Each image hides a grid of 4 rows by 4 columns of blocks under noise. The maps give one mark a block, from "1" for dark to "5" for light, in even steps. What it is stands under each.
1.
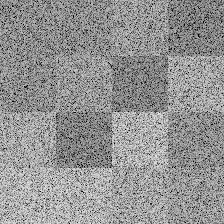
2231
2314
4152
5543
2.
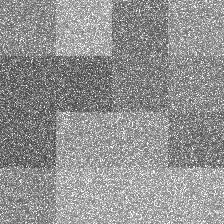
3524
1123
1442
3555
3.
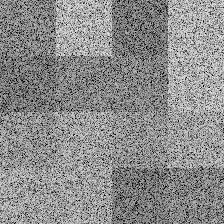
2515
1225
3434
4412
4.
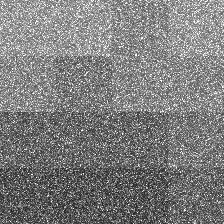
5545
4344
2223
1112
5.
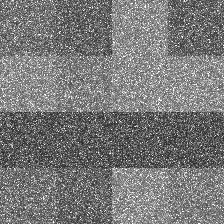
3252
5455
1111
3254
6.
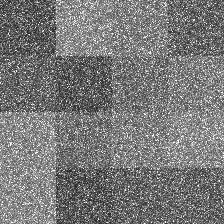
1542
2134
5345
5122
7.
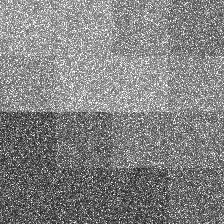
5543
4554
1233
1112
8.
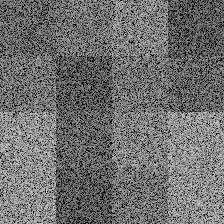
2341
3132
5245
5135
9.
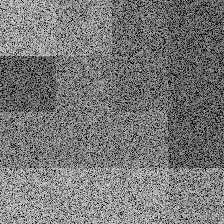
5421
1321
3331
5554
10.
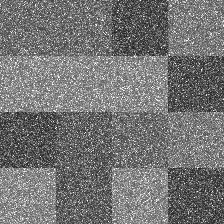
3314
5551
1234
5251
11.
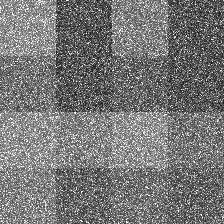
5141
3121
5453
4232
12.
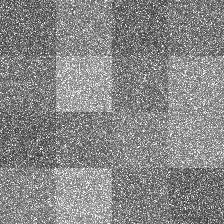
1312
2524
1234
3521
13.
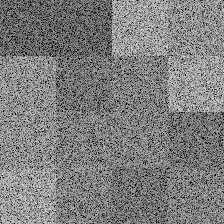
1154
4235
4332
5323
